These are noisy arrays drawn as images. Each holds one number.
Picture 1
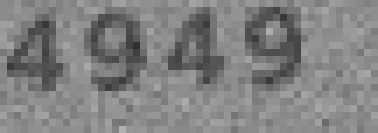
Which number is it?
4949
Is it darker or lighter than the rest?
darker
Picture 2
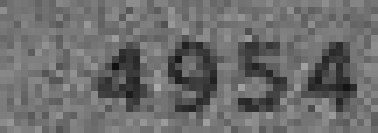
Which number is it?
4954
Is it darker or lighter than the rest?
darker
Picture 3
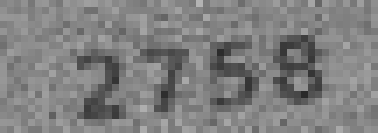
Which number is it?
2758
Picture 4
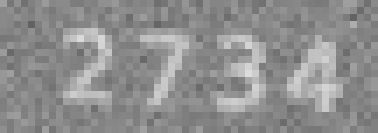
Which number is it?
2734
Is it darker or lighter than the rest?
lighter
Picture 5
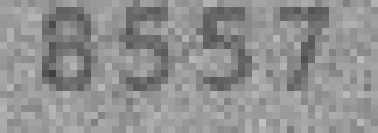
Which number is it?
8557
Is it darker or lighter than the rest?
darker
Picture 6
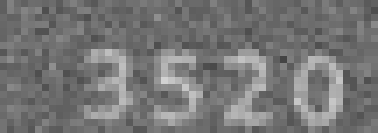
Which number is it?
3520
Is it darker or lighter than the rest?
lighter
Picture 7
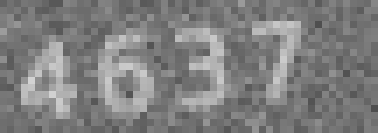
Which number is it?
4637
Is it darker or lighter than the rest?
lighter
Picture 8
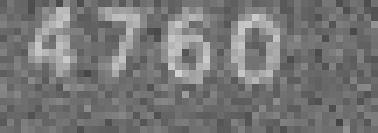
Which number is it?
4760
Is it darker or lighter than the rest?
lighter
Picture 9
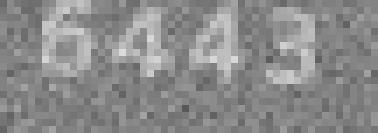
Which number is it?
6443
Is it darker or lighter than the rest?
lighter
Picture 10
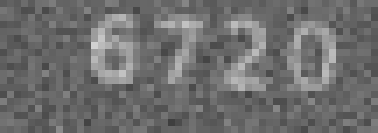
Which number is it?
6720
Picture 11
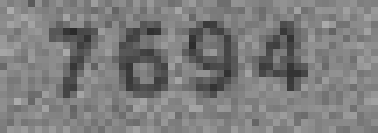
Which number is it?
7694
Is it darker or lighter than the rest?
darker
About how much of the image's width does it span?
two thirds
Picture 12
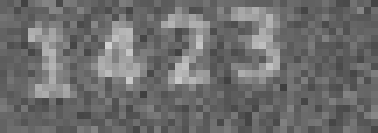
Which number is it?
1423
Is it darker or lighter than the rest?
lighter
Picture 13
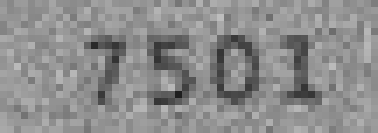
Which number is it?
7501
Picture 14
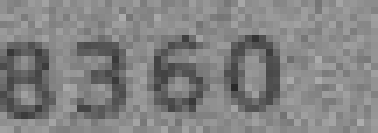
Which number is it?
8360
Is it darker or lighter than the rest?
darker
